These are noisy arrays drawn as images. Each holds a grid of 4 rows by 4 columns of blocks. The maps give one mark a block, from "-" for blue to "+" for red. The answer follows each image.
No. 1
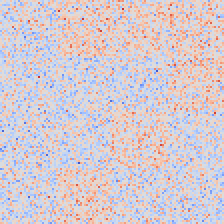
- + + +
- - - +
- - + -
- + - -
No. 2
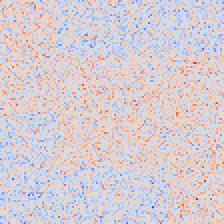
+ - - -
+ + + +
- + + +
- - - +
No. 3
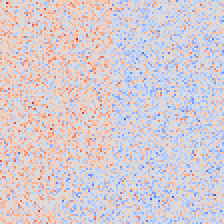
+ + - -
+ + - -
+ + - -
+ - - -
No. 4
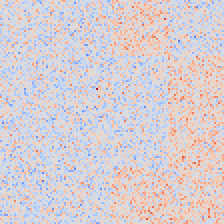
- - + -
- - - +
- - - +
- - + +
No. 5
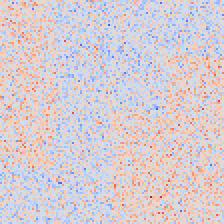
+ - - -
+ - - +
+ - + +
- - + +
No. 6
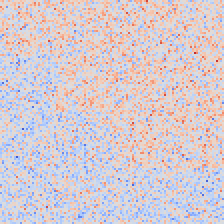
+ + + +
- + + +
- - + +
- - - -
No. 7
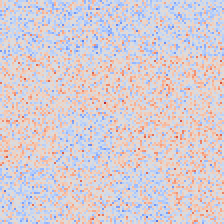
- - - -
+ + + +
+ - + +
- + - +
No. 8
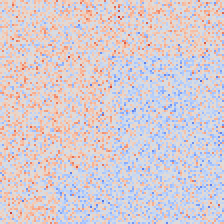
+ + + +
+ + - -
+ + - -
+ - - -
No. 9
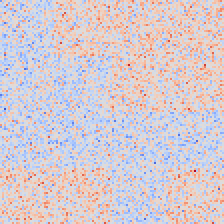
- + + +
- - + +
- - - -
+ + - +
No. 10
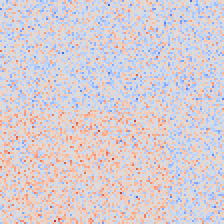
- - - -
- - - -
+ + + -
+ + + -
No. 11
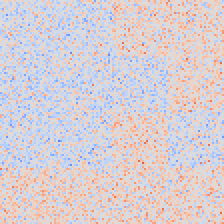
- - + +
- - - +
- - + -
+ + + +
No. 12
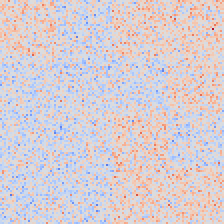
+ - + +
- - - +
- - + -
- - + +
